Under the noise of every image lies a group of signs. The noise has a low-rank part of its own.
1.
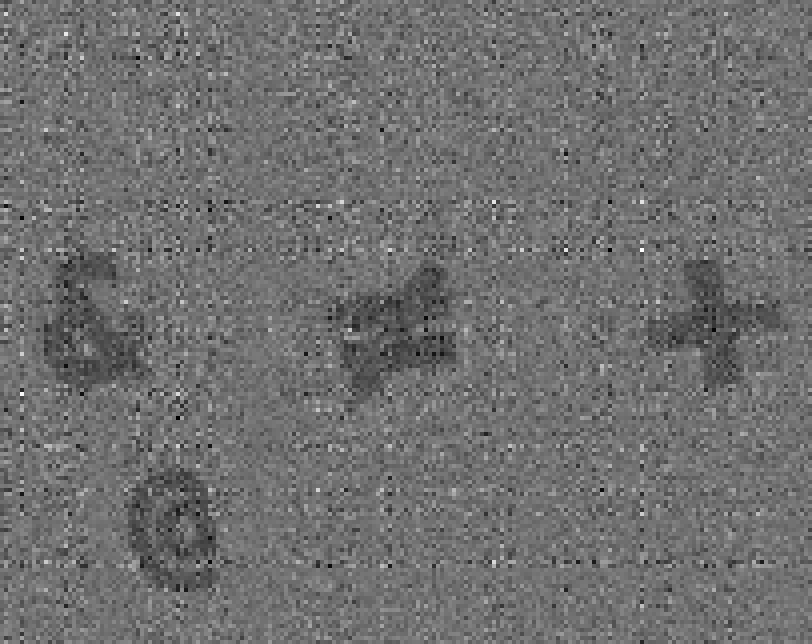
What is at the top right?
nothing
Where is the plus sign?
middle right
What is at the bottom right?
nothing
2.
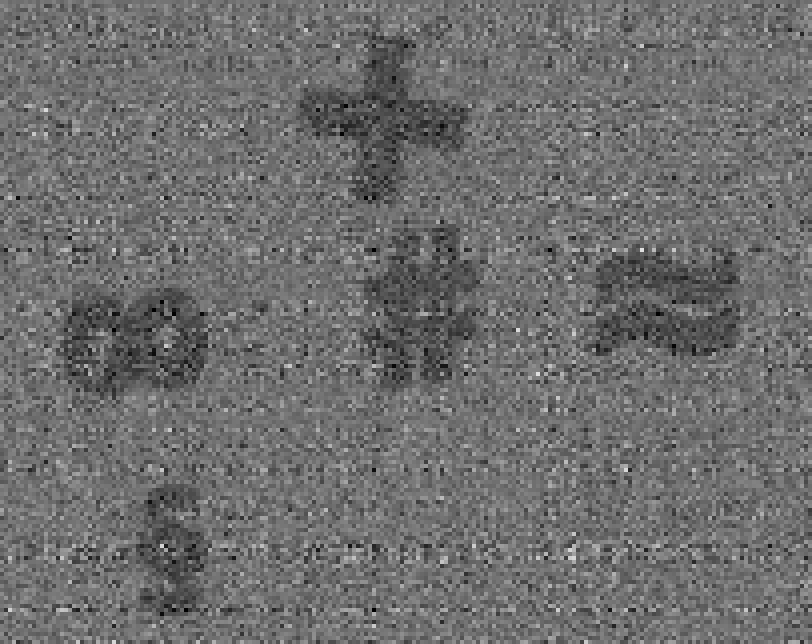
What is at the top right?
nothing
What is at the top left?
nothing
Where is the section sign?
bottom left
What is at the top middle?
plus sign
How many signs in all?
5
